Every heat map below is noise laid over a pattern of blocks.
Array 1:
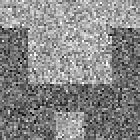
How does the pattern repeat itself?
left and right mirror each other
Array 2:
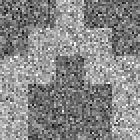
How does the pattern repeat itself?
left and right mirror each other
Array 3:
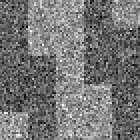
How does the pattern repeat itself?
the same after a half turn
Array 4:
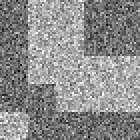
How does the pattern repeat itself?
mirrored about the diagonal from the bottom left
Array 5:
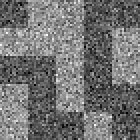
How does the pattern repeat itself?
no symmetry
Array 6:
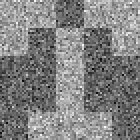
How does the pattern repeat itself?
left and right mirror each other
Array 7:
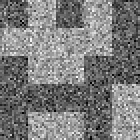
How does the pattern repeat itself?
no symmetry
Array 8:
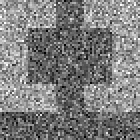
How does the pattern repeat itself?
left and right mirror each other
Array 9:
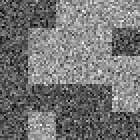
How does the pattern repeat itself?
no symmetry
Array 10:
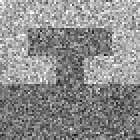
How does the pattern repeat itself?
left and right mirror each other
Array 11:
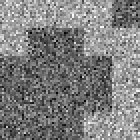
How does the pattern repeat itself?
mirrored about the diagonal from the bottom left
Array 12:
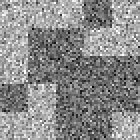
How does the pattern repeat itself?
mirrored about the diagonal from the top left
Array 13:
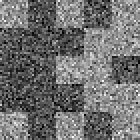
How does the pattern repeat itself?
top and bottom mirror each other
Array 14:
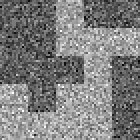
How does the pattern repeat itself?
no symmetry
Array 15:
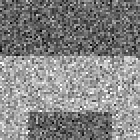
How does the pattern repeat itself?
left and right mirror each other
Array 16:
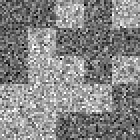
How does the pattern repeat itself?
mirrored about the diagonal from the bottom left
